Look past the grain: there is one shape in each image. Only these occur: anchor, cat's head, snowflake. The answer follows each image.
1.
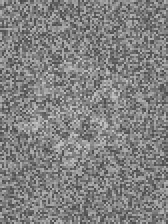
light snowflake
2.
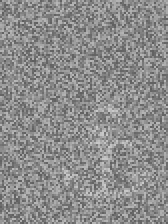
light anchor
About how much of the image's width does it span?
half
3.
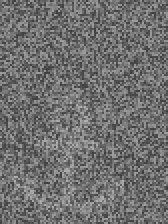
light anchor
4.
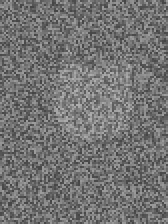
light cat's head
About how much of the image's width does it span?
half
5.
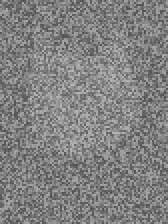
light cat's head
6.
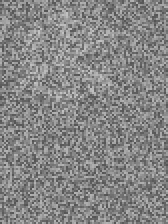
light snowflake
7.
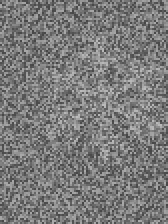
light snowflake
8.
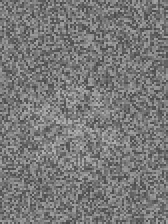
light snowflake
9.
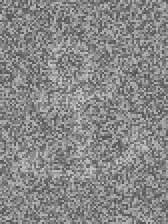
light anchor
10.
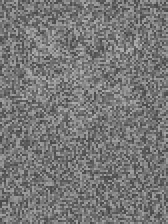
light snowflake
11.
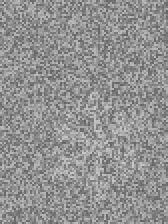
light snowflake
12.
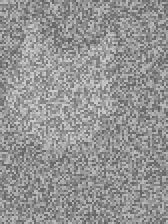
light cat's head
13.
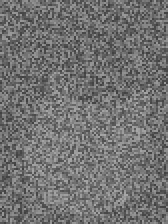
light cat's head
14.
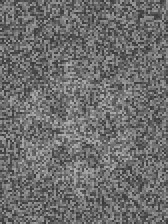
light snowflake
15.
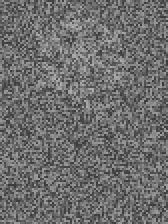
light snowflake
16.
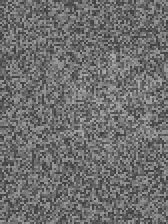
light snowflake
